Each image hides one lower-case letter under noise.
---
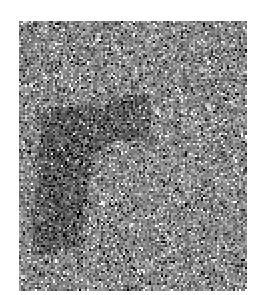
r
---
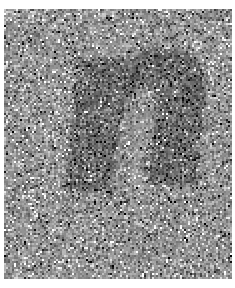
n
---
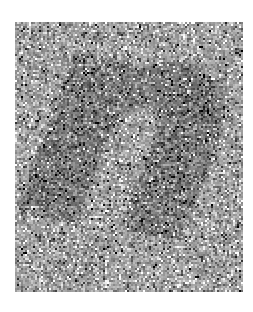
n
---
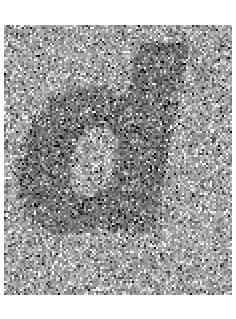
d
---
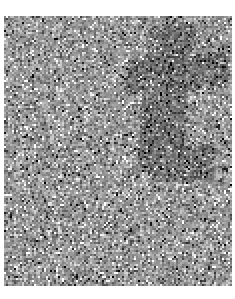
t
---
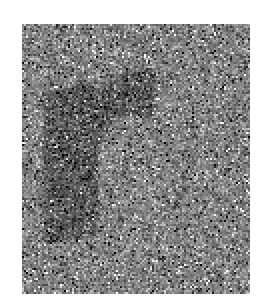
r
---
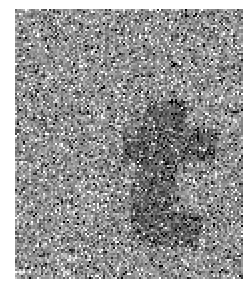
t
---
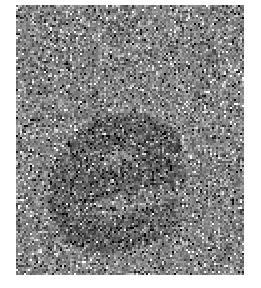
e
